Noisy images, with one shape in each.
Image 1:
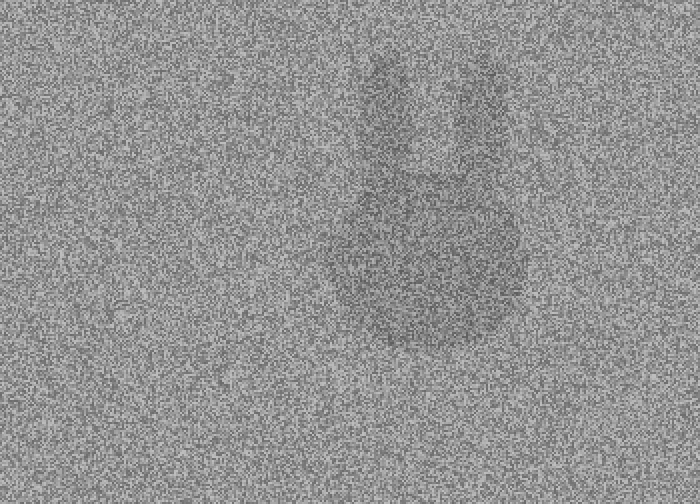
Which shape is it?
rabbit's head
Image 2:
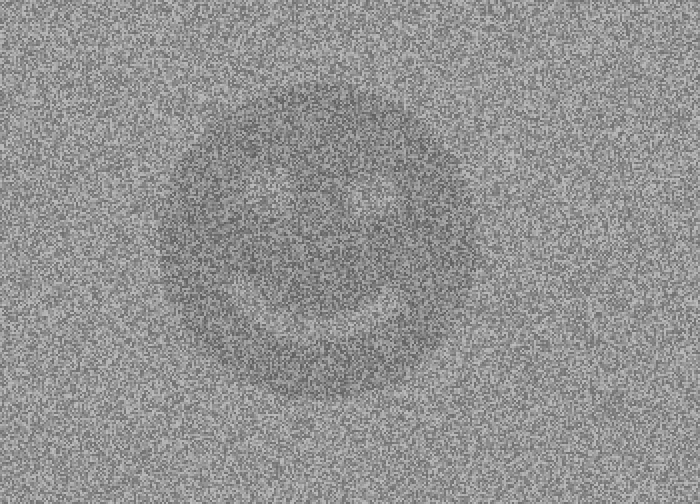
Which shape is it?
smiling face
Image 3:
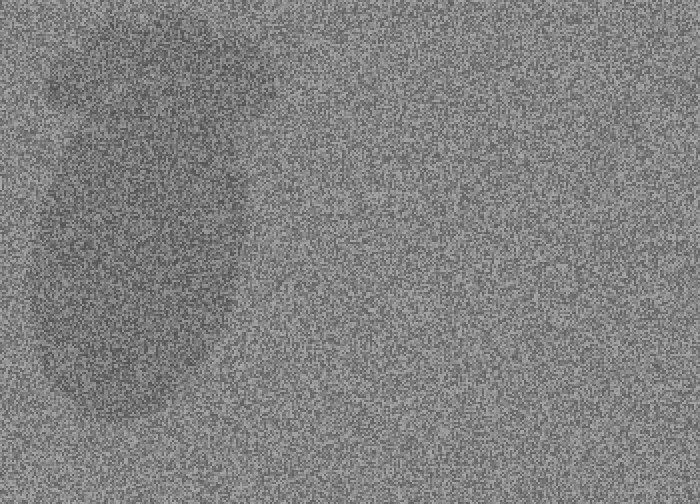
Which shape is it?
footprint
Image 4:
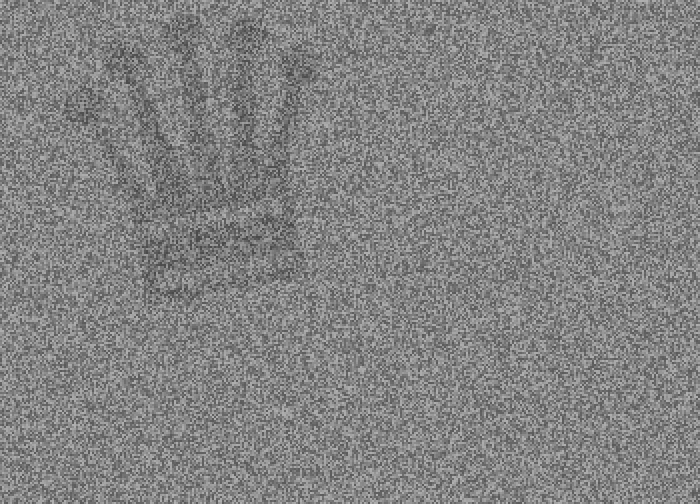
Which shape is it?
chess queen
